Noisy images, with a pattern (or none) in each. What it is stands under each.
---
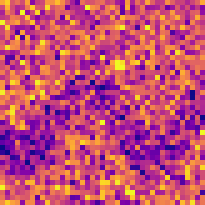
a wavy band
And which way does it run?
left to right
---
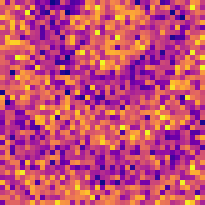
rings round one point
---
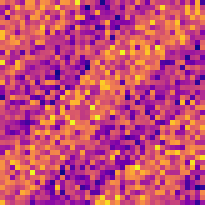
diagonal stripes
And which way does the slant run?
bottom left to top right
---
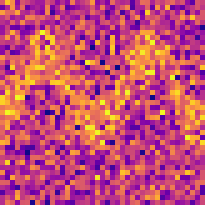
a wavy band
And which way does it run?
left to right
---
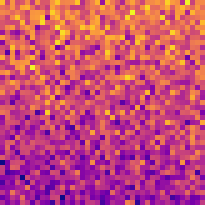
a smooth slope
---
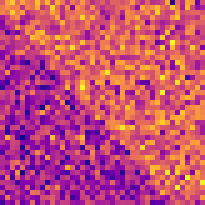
a sharp edge
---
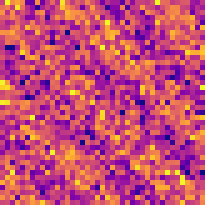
diagonal stripes
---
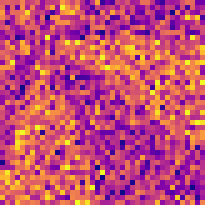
spokes from one point
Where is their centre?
top left
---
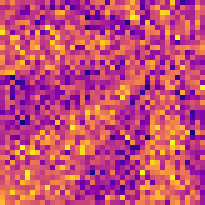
spokes from one point
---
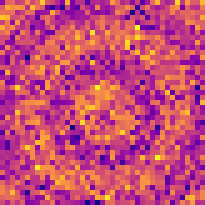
rings round one point
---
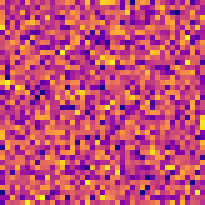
only noise
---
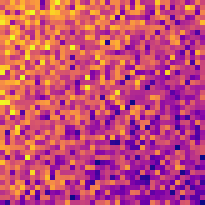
a smooth slope
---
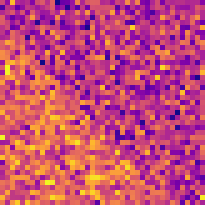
a sharp edge
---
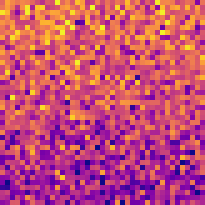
a smooth slope
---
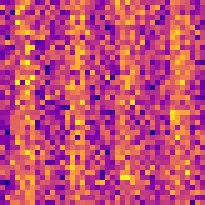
vertical stripes
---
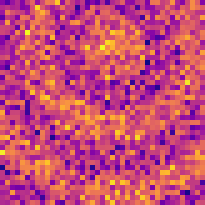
rings round one point
